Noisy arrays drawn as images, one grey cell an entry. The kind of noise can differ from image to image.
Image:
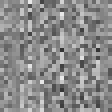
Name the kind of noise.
columns of uneven size
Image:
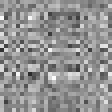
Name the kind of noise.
low rank plus noise
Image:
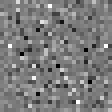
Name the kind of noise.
heavy tails
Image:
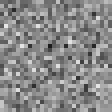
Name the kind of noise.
independent entries
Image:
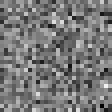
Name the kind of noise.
low rank plus noise
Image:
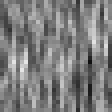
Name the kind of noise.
streaked along the columns
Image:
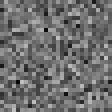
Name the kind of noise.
independent entries
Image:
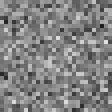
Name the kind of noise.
independent entries
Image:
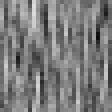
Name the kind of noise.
streaked along the columns
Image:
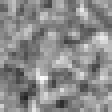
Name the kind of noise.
blotchy
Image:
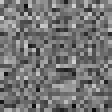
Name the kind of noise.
low rank plus noise
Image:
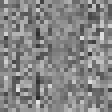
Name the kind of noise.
columns of uneven size
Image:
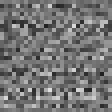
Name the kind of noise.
rows of uneven size
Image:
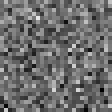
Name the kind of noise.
independent entries
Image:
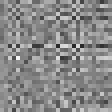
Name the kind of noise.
low rank plus noise
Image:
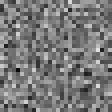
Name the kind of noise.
low rank plus noise
